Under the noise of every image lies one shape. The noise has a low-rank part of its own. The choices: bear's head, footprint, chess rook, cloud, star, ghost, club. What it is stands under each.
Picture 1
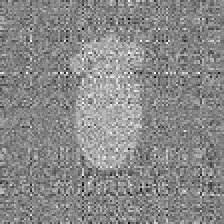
footprint
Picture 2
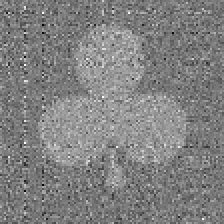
club
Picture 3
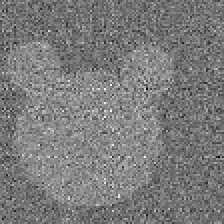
bear's head
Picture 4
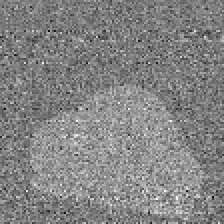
cloud
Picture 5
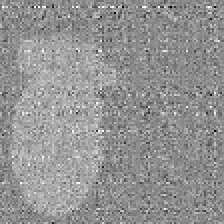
footprint
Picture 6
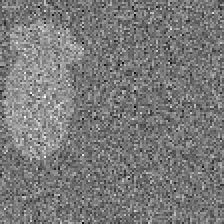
footprint
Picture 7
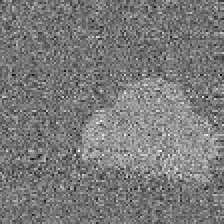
cloud
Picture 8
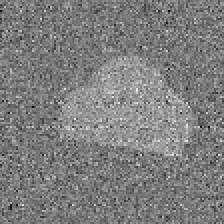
cloud
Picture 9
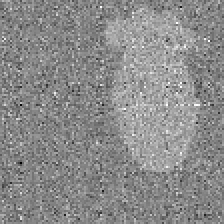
footprint
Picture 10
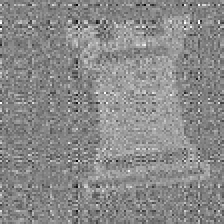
chess rook
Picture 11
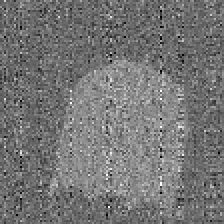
ghost
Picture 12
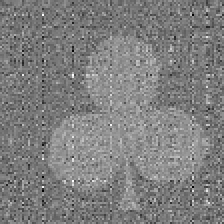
club
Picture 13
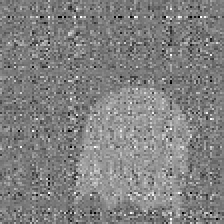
ghost
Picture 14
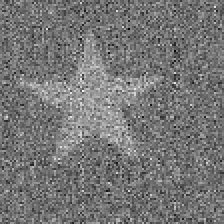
star
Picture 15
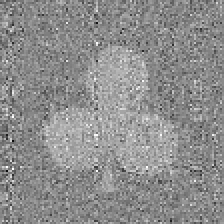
club
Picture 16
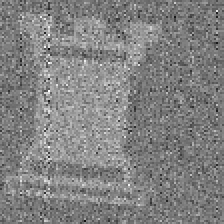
chess rook
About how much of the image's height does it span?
nearly all
